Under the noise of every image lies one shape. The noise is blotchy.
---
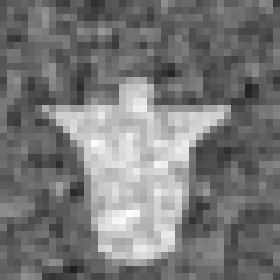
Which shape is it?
bell
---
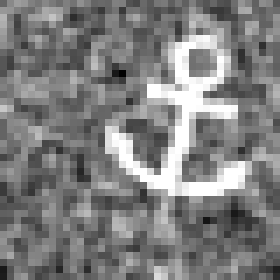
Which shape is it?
anchor
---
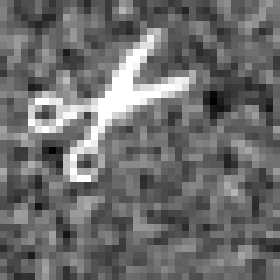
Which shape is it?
pair of scissors
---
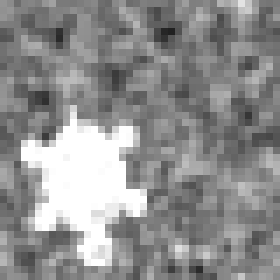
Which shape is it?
turtle
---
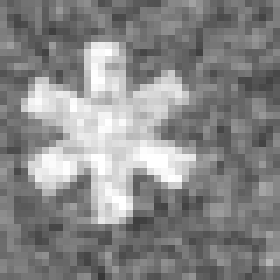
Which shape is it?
asterisk
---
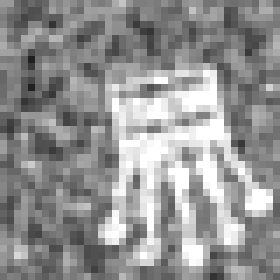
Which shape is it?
chess queen
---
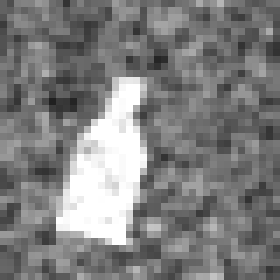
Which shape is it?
bottle
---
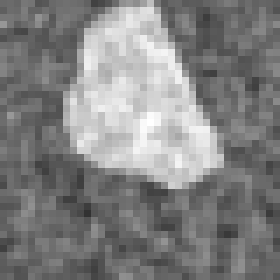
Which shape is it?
cloud
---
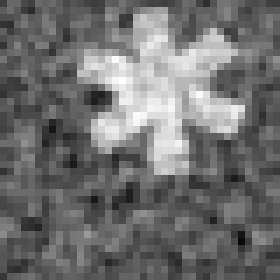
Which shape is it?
asterisk
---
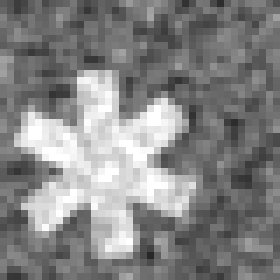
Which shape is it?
asterisk
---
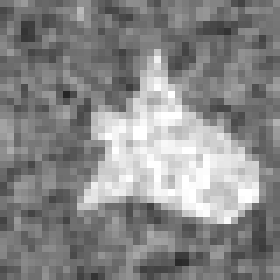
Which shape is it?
bell
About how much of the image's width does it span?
two thirds
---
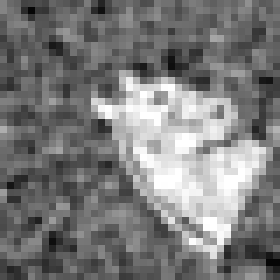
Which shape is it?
chess knight
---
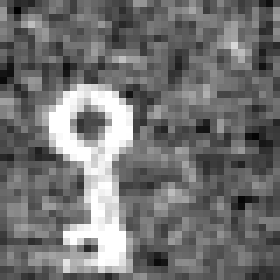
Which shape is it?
key
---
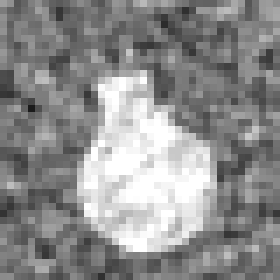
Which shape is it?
light bulb
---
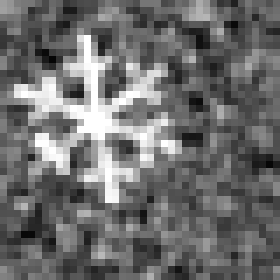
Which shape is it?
snowflake
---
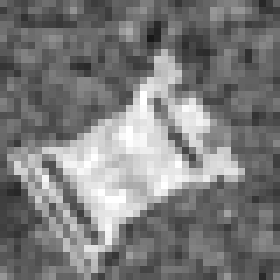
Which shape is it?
chess rook
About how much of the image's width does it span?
nearly all
